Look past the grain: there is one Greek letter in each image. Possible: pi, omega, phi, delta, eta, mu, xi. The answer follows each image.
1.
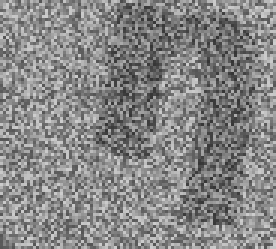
eta
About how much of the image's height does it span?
nearly all
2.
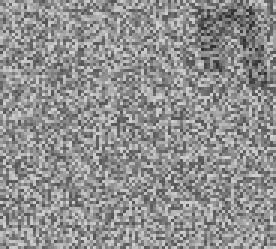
eta
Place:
top right
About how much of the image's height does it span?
a third
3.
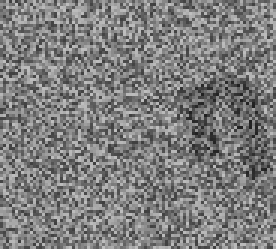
eta
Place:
middle right
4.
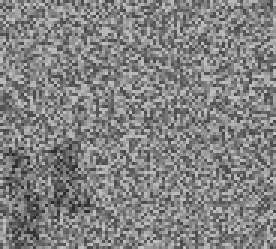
mu
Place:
bottom left
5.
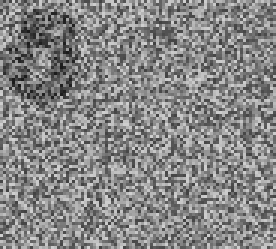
delta
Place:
top left
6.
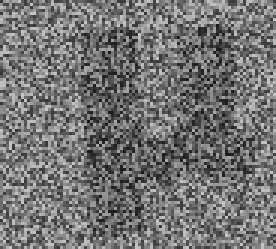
mu
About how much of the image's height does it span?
nearly all
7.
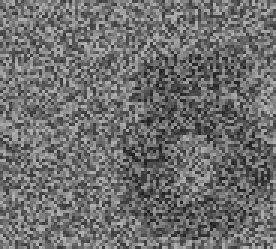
delta
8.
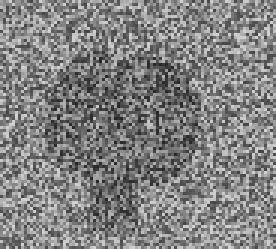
phi
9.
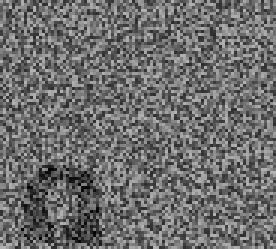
omega
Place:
bottom left
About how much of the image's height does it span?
a third
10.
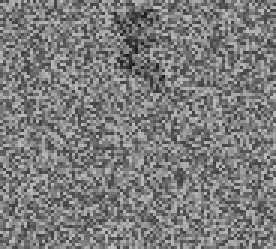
xi
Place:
top middle
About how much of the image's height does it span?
a third
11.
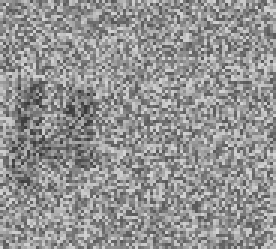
mu
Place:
middle left
